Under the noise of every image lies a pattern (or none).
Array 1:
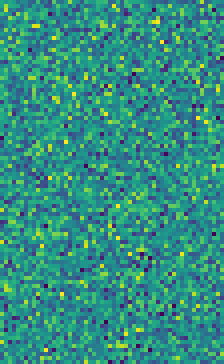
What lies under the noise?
only noise
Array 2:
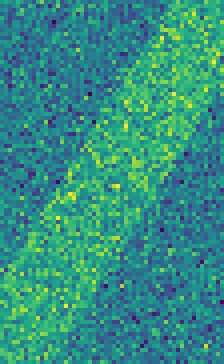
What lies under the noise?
a diagonal band
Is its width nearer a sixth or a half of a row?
a half
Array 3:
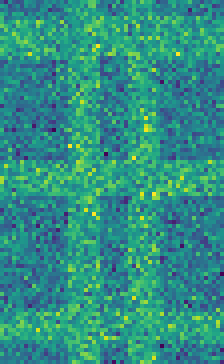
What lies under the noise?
bands of rows crossing bands of columns
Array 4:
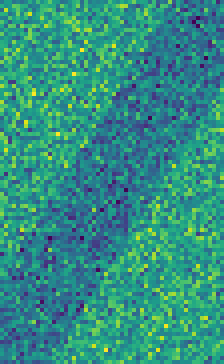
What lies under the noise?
a diagonal band
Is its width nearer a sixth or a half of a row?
a half
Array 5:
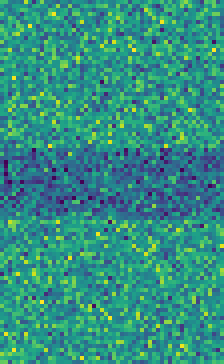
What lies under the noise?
one band of rows
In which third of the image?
middle
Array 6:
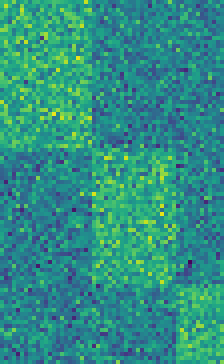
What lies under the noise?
blocks along the diagonal
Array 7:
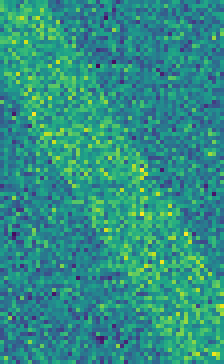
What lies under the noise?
a diagonal band
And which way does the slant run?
top left to bottom right
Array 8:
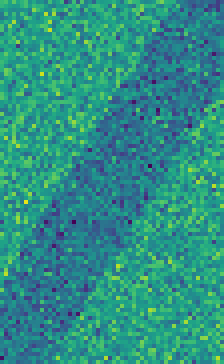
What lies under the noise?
a diagonal band
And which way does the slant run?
bottom left to top right
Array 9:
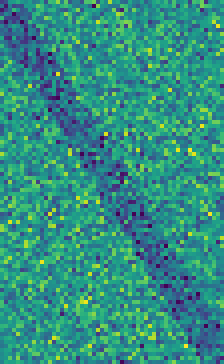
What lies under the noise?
a diagonal band
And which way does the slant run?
top left to bottom right
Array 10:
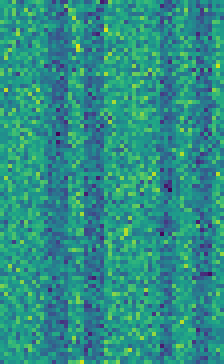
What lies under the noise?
bands of columns
